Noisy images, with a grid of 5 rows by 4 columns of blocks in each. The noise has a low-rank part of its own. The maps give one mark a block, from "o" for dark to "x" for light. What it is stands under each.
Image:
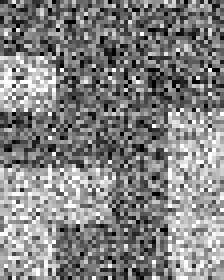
oooo
xooo
ooox
xxox
xoox
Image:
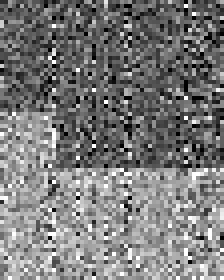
oooo
oooo
xooo
xxxx
xxxx
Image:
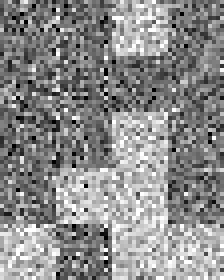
ooxo
oooo
ooxo
oxxo
xoxx
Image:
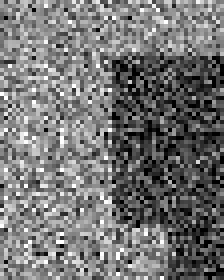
xxxx
xxoo
xxoo
xxoo
xxxo
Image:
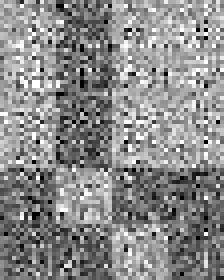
xoxx
xoxx
xoxx
oxoo
ooxo
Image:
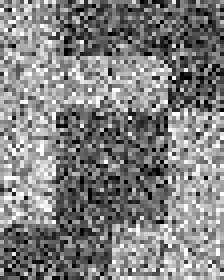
xooo
xxxo
xoox
xoox
ooxx
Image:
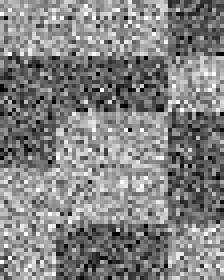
xxxo
ooox
oxxo
xxxo
xoox
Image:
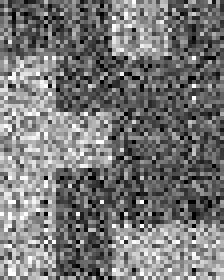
ooxo
xooo
xxoo
xooo
xoxx
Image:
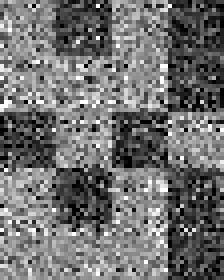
xoxo
xxxo
oxox
xoxo
xxxo
